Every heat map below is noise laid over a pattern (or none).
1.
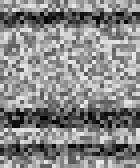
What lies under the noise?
bands of rows
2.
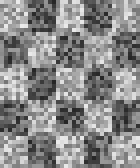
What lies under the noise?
a checkerboard
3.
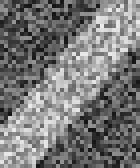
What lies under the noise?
a diagonal band
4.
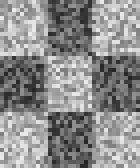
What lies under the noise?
a checkerboard
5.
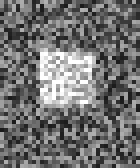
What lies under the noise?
one block
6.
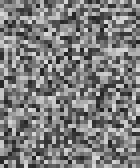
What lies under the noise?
only noise
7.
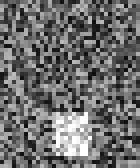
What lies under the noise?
one block
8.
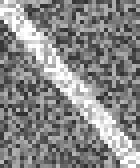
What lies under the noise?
a diagonal band
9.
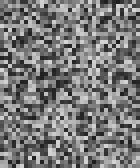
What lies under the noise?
only noise
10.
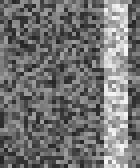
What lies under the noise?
one band of columns
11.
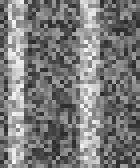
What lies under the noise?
bands of columns
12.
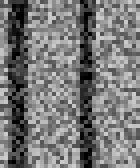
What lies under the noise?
bands of columns
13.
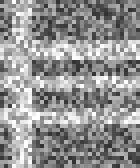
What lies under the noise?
bands of rows crossing bands of columns
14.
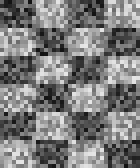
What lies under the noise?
a checkerboard
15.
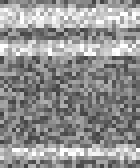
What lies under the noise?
bands of rows
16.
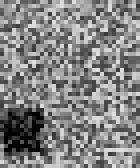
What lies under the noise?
one block
